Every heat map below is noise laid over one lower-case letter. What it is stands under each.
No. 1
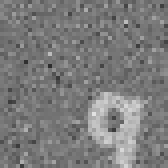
q
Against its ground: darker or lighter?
lighter
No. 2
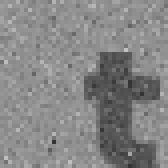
t
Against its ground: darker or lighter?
darker
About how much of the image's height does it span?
two thirds
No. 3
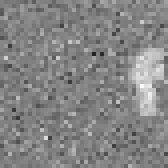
f
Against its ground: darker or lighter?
lighter
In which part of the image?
middle right
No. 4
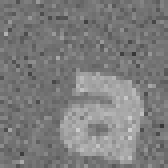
a
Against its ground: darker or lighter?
lighter
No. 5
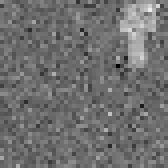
f
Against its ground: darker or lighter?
lighter
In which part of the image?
top right
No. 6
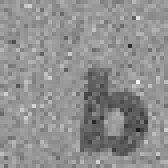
b
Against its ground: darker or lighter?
darker
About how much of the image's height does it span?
half
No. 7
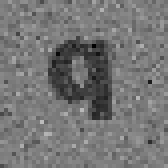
q
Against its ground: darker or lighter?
darker
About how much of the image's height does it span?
half
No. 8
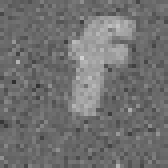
f
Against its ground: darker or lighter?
lighter
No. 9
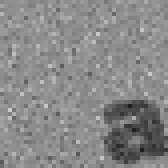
a
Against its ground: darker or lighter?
darker
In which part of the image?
bottom right
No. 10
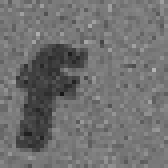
f
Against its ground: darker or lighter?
darker
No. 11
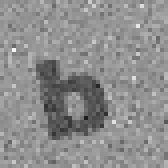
b
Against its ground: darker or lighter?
darker
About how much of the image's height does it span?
half
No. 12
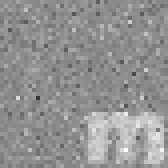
m
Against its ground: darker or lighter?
lighter
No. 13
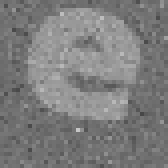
e
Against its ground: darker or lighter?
lighter
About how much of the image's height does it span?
two thirds
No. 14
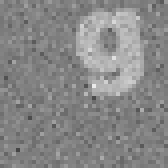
g
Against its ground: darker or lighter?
lighter
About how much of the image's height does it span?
half
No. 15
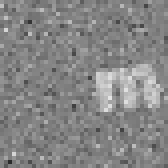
m
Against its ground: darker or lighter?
lighter
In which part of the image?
middle right
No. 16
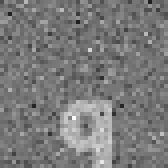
q
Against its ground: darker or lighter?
lighter
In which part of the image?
bottom middle
